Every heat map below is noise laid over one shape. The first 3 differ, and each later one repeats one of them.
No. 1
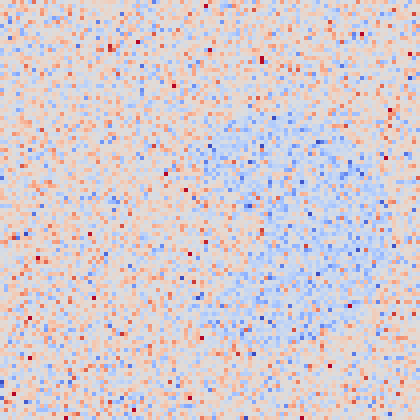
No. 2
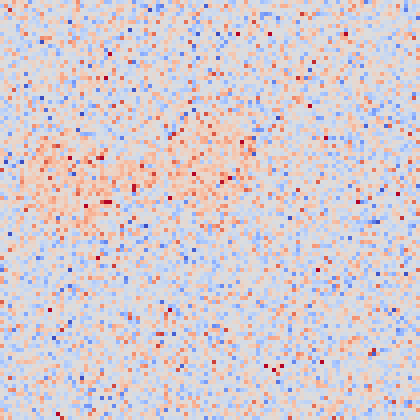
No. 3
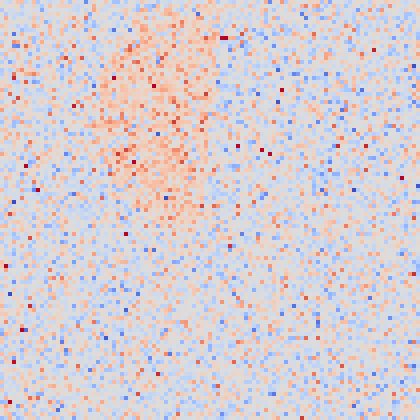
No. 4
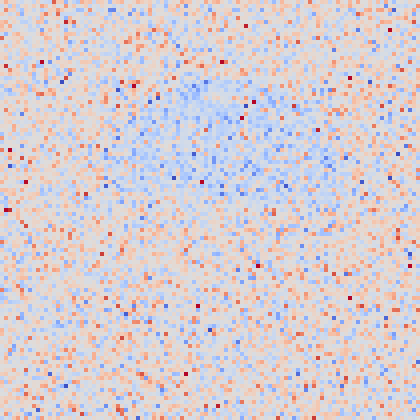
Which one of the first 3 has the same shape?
3
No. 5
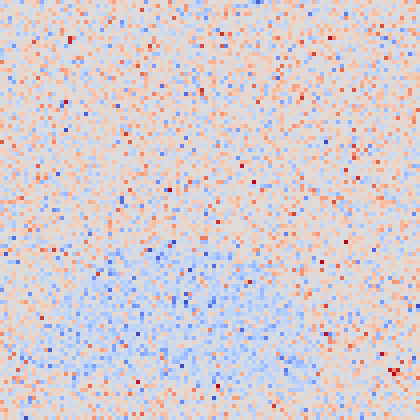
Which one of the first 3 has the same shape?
3
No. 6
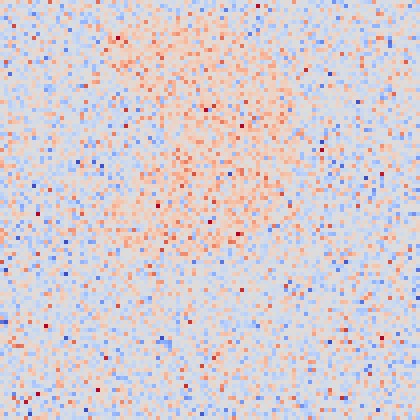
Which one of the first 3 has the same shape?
1
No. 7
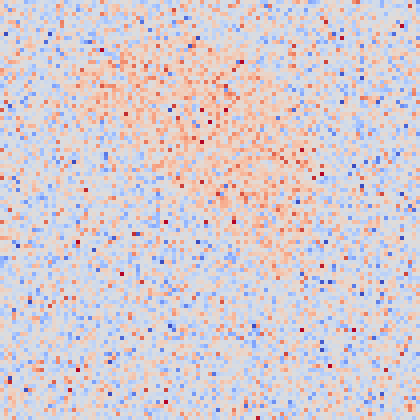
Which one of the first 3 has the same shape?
3
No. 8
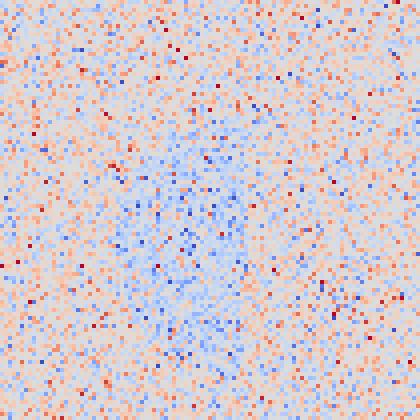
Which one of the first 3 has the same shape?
3
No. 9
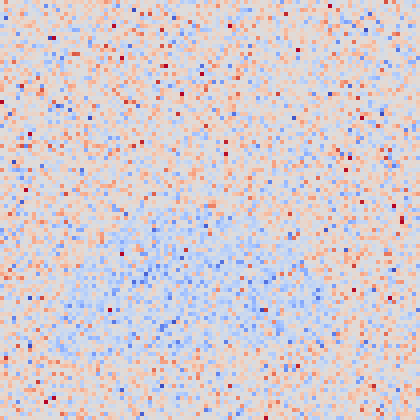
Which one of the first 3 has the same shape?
3
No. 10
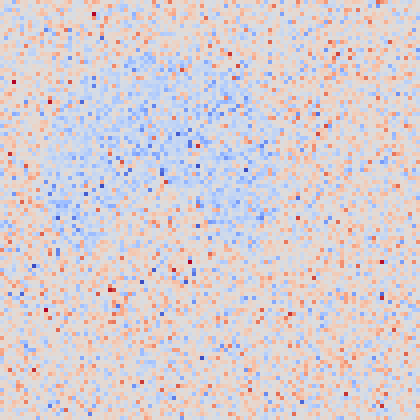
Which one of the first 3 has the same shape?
1
